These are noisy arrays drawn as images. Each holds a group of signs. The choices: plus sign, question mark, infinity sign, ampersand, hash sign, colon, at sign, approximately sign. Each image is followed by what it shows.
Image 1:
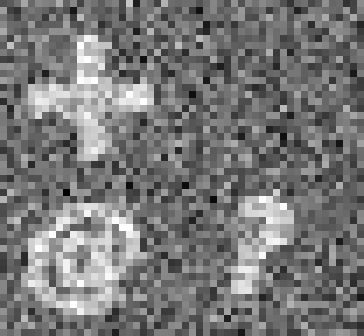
top left: plus sign; bottom left: at sign; bottom right: question mark
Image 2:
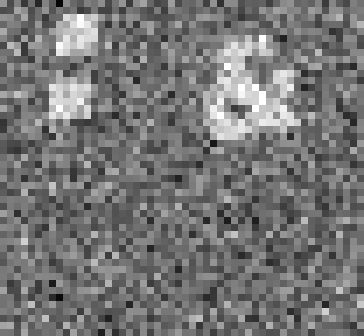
top left: colon; top right: ampersand
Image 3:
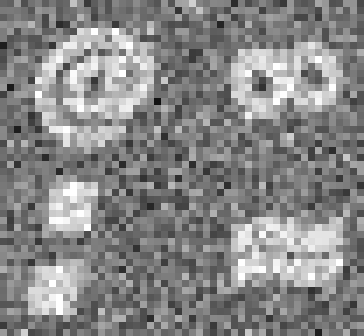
top left: at sign; top right: infinity sign; bottom left: colon; bottom right: approximately sign
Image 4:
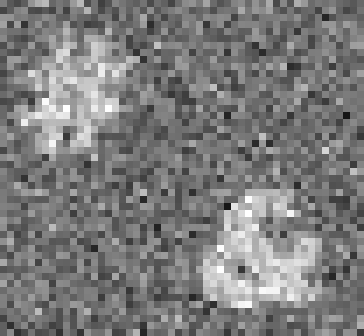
top left: hash sign; bottom right: ampersand
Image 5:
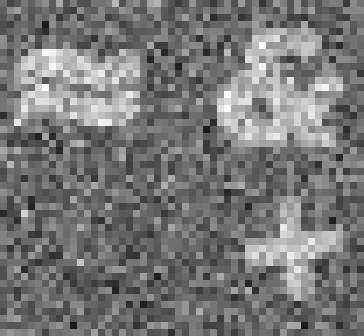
top left: approximately sign; top right: ampersand; bottom right: plus sign
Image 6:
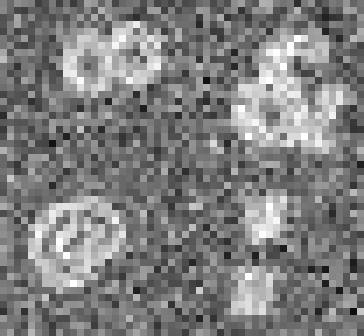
top left: infinity sign; top right: ampersand; bottom left: at sign; bottom right: colon
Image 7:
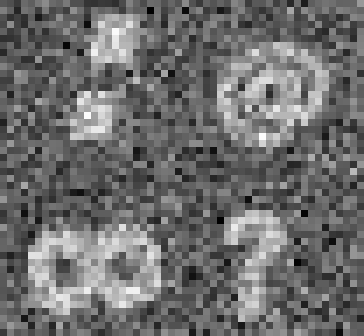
top left: colon; top right: at sign; bottom left: infinity sign; bottom right: question mark
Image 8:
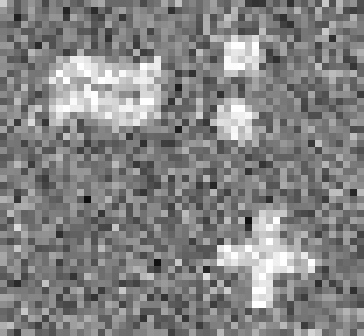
top left: approximately sign; top right: colon; bottom right: plus sign
